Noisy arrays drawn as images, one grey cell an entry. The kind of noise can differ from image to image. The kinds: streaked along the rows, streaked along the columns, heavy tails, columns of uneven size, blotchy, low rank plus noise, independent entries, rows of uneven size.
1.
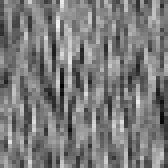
streaked along the columns
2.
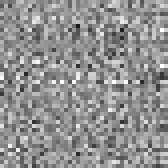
low rank plus noise
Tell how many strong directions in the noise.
three or four
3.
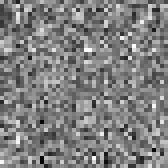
low rank plus noise
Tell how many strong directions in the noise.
five to eight
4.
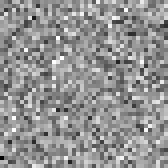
independent entries
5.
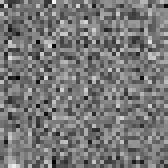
low rank plus noise
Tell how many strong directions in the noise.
three or four
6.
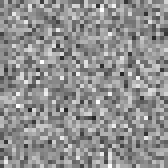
independent entries
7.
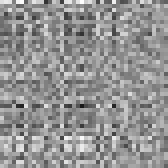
low rank plus noise
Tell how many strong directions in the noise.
one
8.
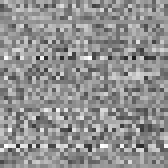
rows of uneven size
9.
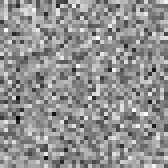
independent entries
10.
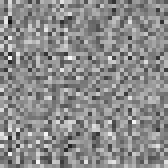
low rank plus noise
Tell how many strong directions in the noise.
three or four
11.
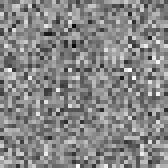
low rank plus noise
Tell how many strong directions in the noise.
five to eight
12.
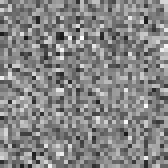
low rank plus noise
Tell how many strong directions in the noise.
five to eight
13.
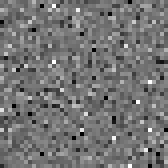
heavy tails
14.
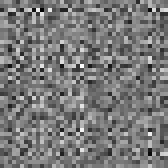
low rank plus noise
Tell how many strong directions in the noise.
two
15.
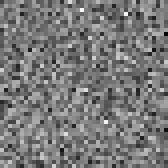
independent entries
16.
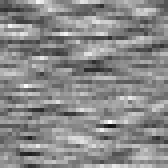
streaked along the rows
